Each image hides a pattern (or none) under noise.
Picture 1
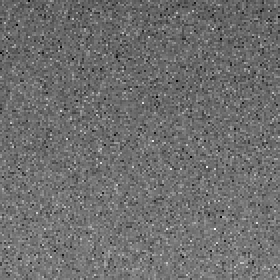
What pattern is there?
a smooth slope
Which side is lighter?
bottom
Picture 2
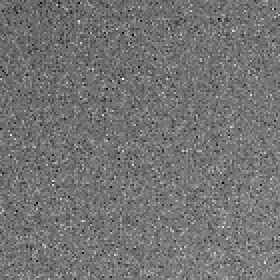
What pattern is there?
a smooth slope
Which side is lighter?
bottom right
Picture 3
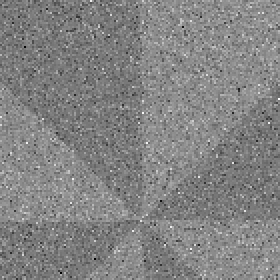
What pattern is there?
spokes from one point
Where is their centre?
bottom middle
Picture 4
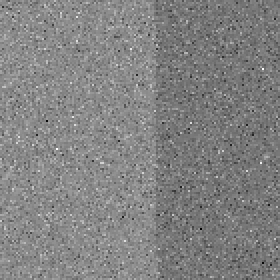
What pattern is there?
a sharp edge
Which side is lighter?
left
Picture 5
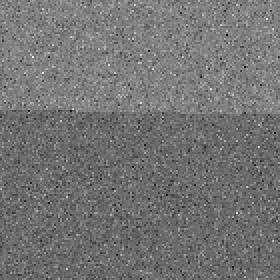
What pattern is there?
a sharp edge
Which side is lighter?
top
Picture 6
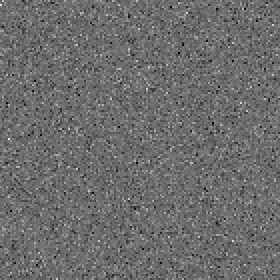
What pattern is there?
only noise
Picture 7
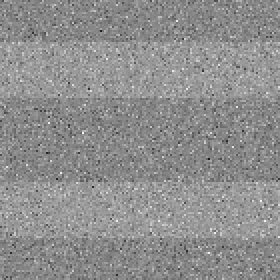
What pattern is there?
horizontal stripes
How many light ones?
2
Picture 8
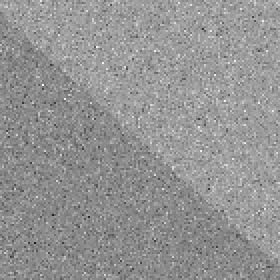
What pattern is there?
a sharp edge
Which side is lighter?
top right
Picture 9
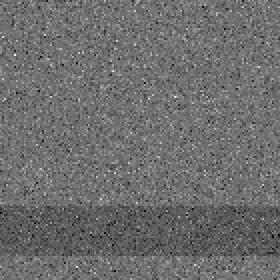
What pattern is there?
one horizontal stripe
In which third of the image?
bottom
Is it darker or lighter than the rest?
darker
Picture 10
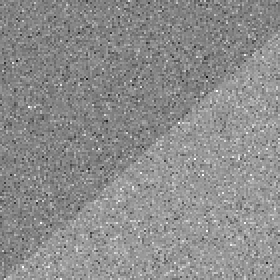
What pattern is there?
a sharp edge
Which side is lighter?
bottom right
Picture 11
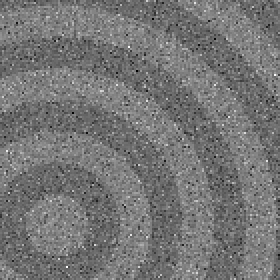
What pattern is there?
rings round one point
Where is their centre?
bottom left
